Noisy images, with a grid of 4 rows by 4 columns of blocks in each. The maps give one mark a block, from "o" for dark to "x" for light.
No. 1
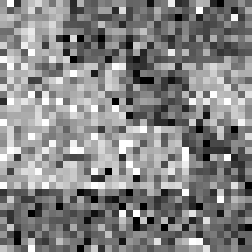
x o o o
x x o x
x x x o
o o o o
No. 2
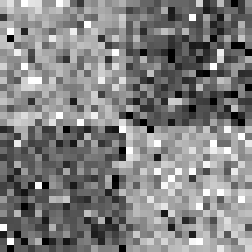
x x o o
x x o o
o o x x
o o x x
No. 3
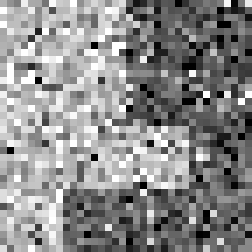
x x o o
x x o o
x x x o
x o o o
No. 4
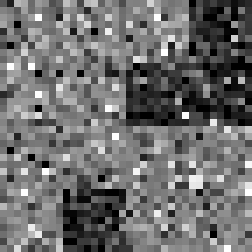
x x x o
x x o o
x x x x
x o x x
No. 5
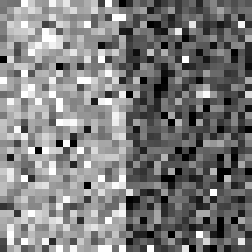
x x o o
x x o o
x x o o
x x o o
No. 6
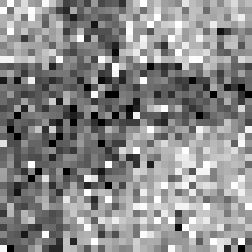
x o x x
o o o o
o o x x
o x x x
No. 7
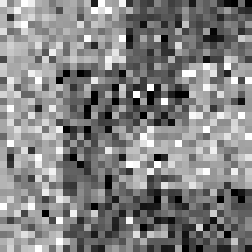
x x o o
x o o x
x o x x
x o o o
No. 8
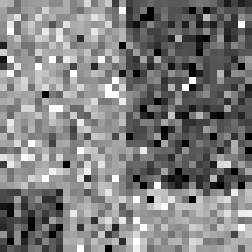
x x o o
x x o o
x x o o
o x x x
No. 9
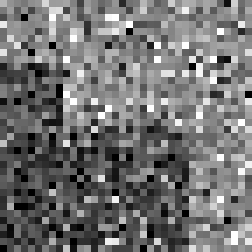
x x x x
o x x x
o o o x
o o o x
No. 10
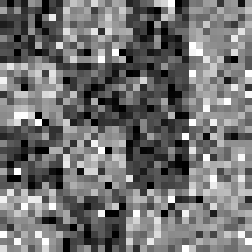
o x o x
x o o x
o x o x
x o x x
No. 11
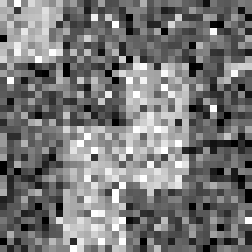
x o o o
o o x o
o x x o
o x o o
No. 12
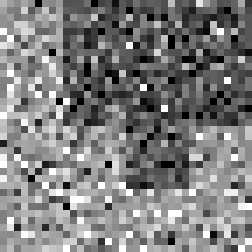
x o o o
x o o o
x x o x
x x x x
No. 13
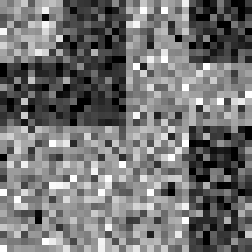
x o x o
o o x x
x x x o
x x x o
